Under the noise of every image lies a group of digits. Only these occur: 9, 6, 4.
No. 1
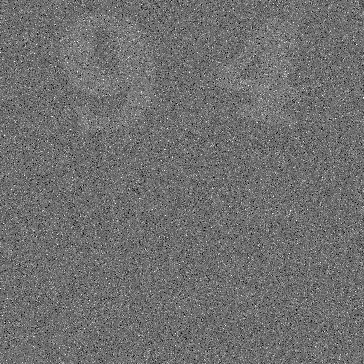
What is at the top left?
9
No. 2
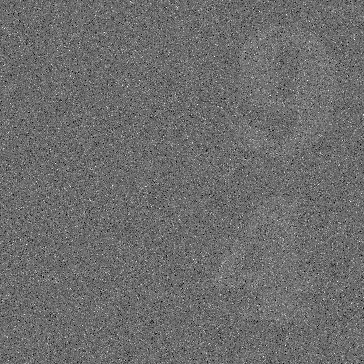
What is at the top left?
nothing
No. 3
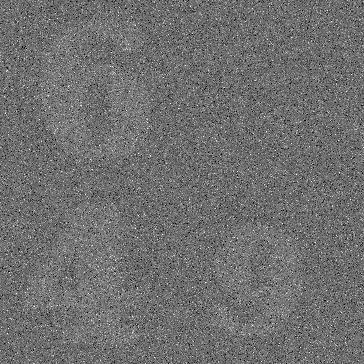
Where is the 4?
bottom left
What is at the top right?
nothing
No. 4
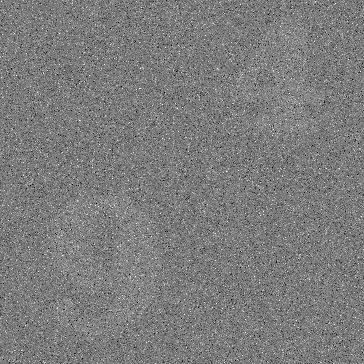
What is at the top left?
nothing
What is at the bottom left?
9
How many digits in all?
2
